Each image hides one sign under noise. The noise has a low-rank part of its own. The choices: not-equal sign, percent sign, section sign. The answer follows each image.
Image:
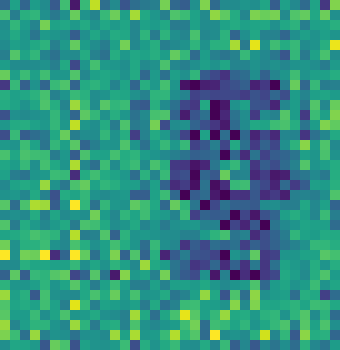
section sign
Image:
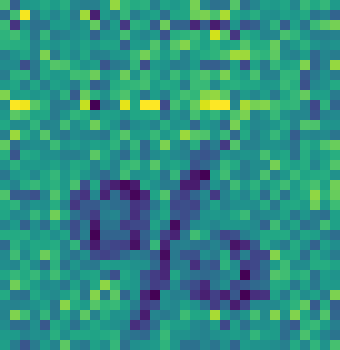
percent sign
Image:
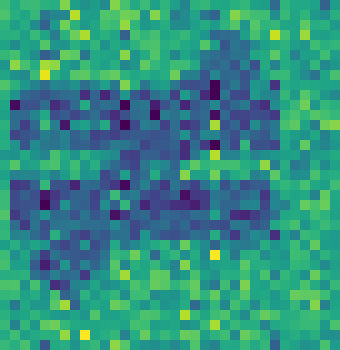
not-equal sign
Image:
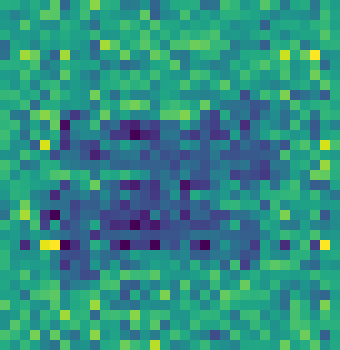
not-equal sign
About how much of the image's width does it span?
two thirds
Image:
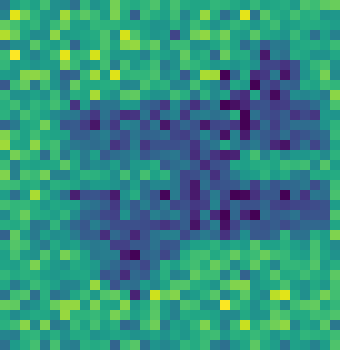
not-equal sign
